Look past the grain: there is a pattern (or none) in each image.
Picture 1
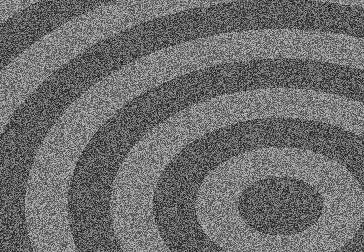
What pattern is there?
rings round one point
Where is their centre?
bottom right
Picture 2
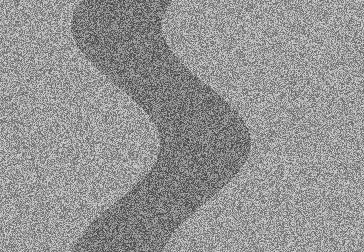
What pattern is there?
a wavy band
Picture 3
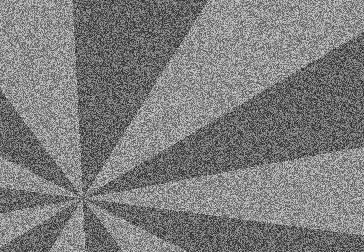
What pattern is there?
spokes from one point
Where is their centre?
bottom left
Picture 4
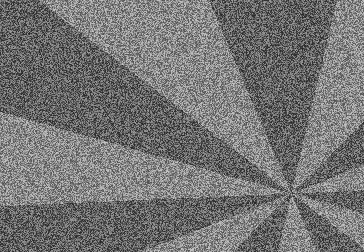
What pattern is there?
spokes from one point
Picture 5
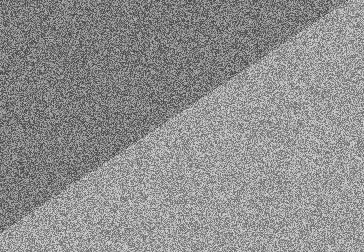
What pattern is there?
a sharp edge
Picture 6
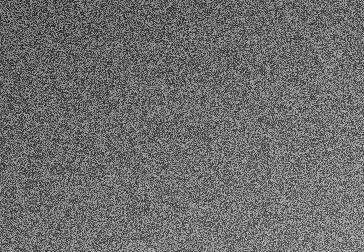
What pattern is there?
a smooth slope
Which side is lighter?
bottom right
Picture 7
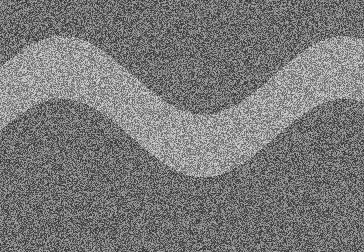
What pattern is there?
a wavy band
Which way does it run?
left to right
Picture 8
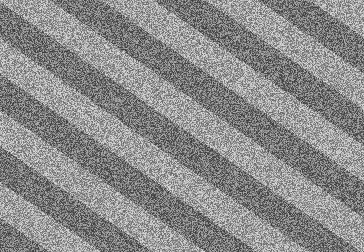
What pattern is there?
diagonal stripes
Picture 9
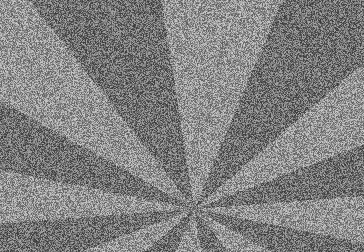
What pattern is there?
spokes from one point
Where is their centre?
bottom middle
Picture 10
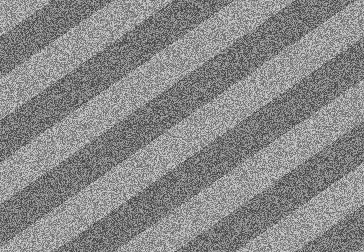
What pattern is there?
diagonal stripes
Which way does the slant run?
bottom left to top right
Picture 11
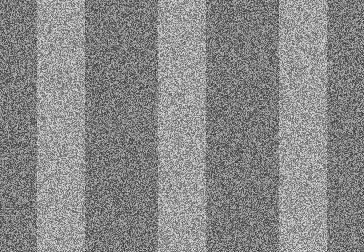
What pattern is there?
vertical stripes
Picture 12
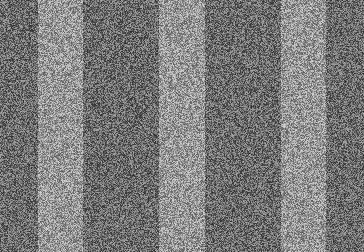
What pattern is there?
vertical stripes
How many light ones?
3
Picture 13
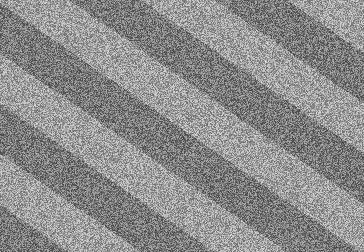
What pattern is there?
diagonal stripes
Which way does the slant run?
top left to bottom right
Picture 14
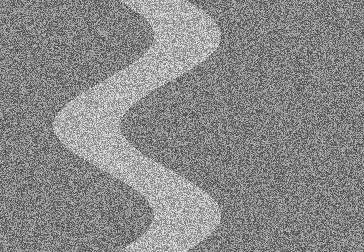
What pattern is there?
a wavy band
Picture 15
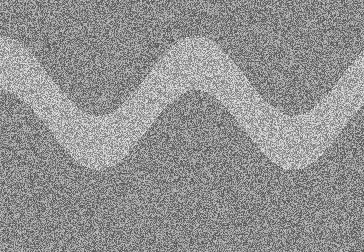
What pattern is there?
a wavy band
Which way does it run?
left to right
